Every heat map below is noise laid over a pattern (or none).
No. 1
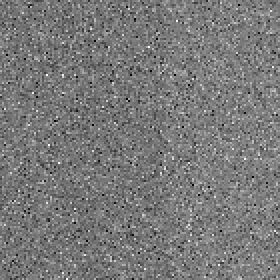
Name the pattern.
a sharp edge
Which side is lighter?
right
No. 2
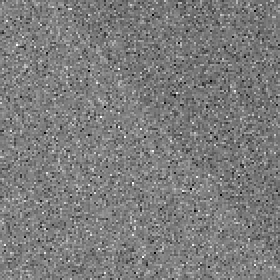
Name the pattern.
a sharp edge
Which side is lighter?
bottom left
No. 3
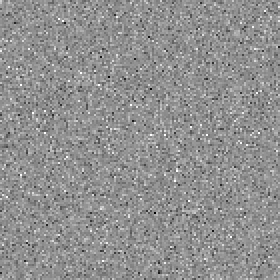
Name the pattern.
only noise
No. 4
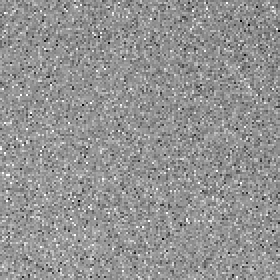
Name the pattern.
a smooth slope
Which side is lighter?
bottom left
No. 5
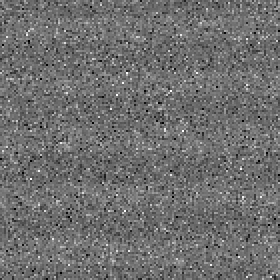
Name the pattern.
horizontal stripes
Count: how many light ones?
5
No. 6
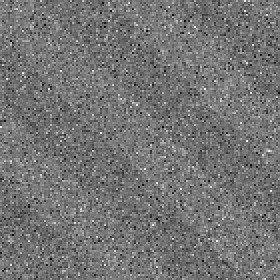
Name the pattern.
diagonal stripes
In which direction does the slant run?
top left to bottom right
